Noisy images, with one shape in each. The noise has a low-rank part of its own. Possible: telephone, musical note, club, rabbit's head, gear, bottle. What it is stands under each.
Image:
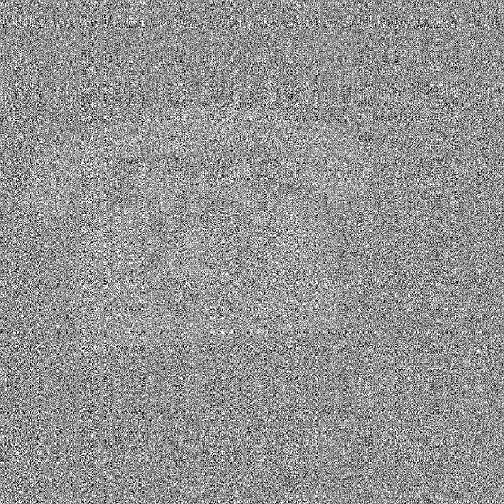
telephone
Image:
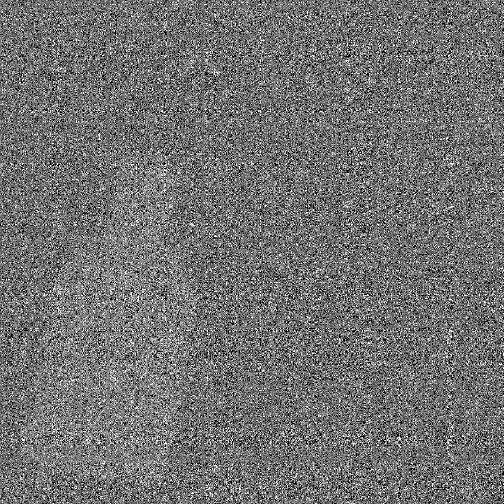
bottle
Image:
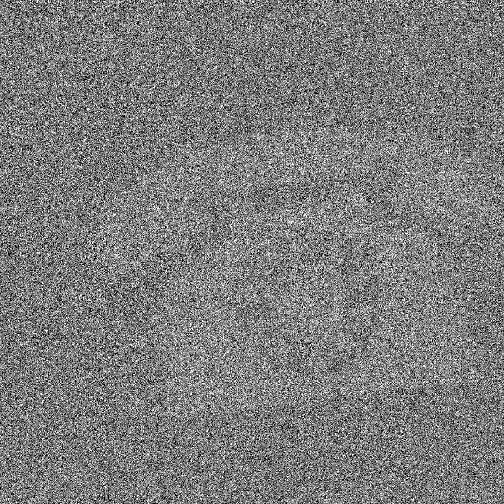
telephone
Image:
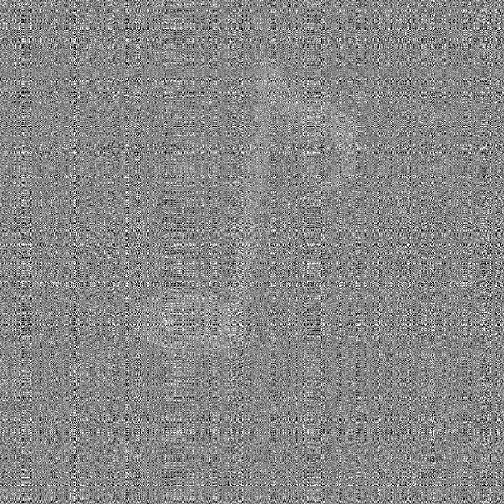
musical note
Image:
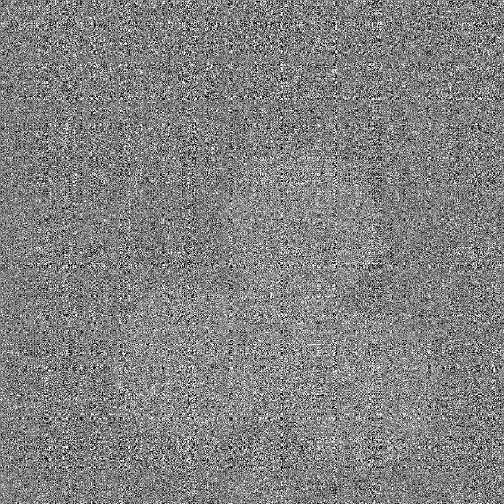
club
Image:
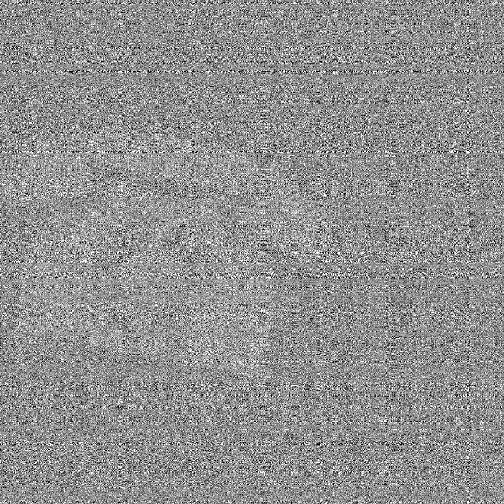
telephone
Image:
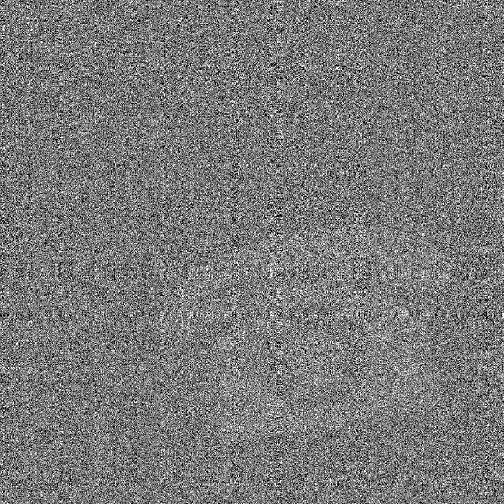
telephone
